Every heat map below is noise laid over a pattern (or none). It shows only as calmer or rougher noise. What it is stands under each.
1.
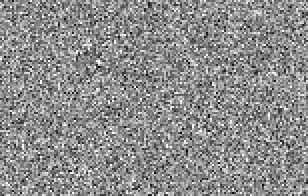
only noise
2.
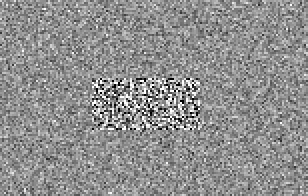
one block
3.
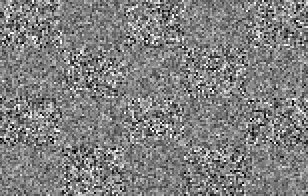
a checkerboard
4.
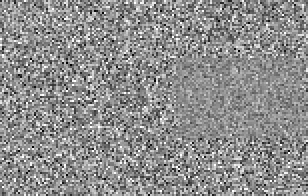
one block
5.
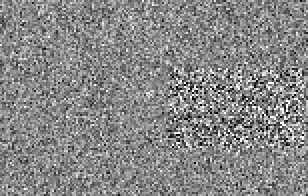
one block
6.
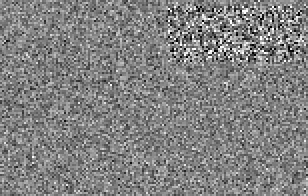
one block
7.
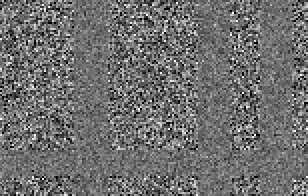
bands of rows crossing bands of columns
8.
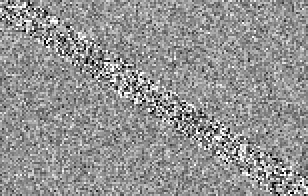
a diagonal band
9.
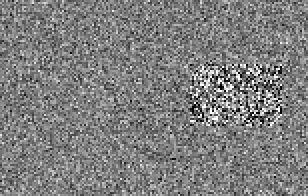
one block
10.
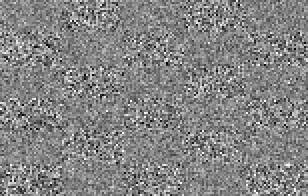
a checkerboard
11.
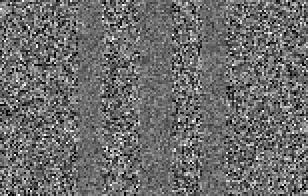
bands of columns
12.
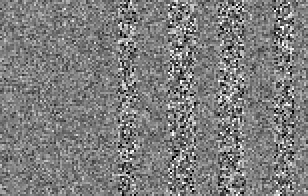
bands of columns
